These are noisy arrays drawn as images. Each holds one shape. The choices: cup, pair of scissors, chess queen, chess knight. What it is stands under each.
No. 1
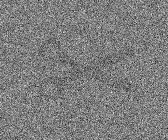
pair of scissors
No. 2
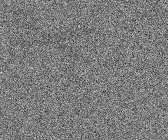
pair of scissors
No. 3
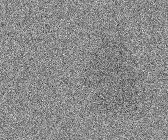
chess knight
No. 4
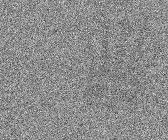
chess queen
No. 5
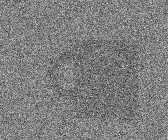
cup
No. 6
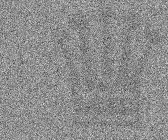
chess queen
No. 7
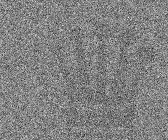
chess queen
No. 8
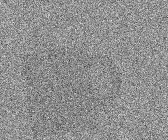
cup
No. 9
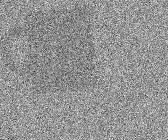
cup
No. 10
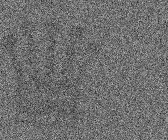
chess queen
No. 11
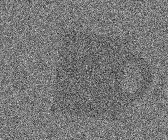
cup
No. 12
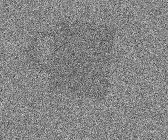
cup
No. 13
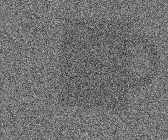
cup
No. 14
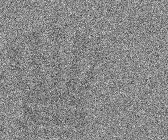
chess queen
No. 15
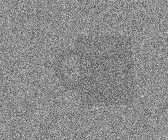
cup
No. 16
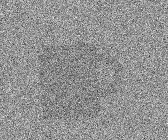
cup
